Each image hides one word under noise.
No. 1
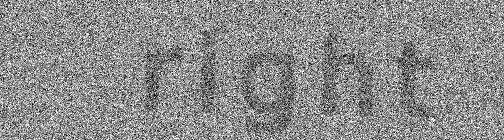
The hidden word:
right
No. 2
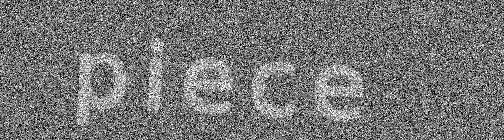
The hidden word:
piece
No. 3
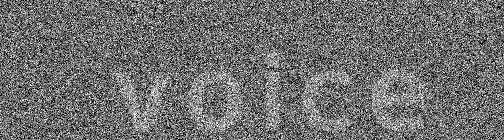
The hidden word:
voice
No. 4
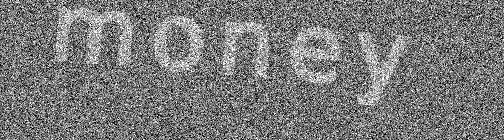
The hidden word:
money
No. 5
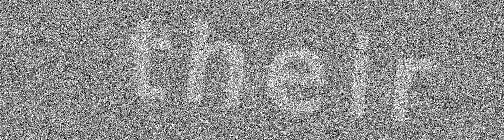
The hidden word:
their
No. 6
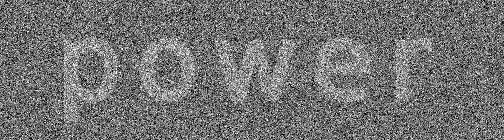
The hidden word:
power
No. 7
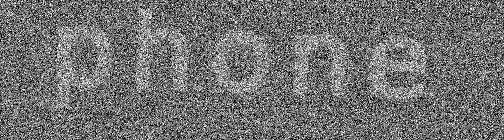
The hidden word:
phone
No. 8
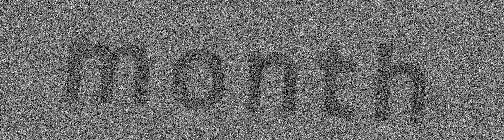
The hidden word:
month
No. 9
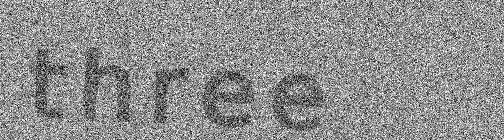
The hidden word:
three
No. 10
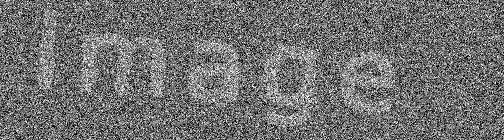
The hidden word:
image
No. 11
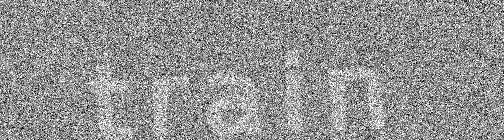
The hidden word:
train
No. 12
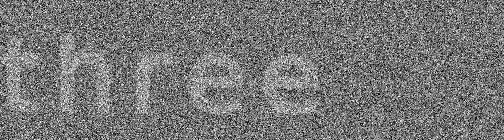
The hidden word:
three
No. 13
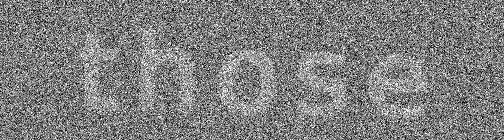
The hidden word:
those
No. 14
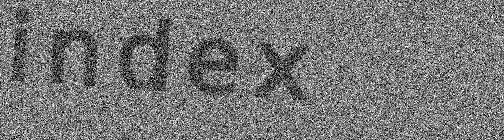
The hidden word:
index
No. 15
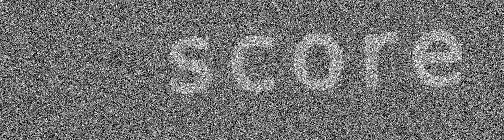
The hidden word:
score
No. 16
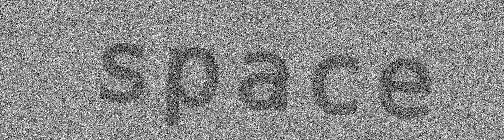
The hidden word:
space
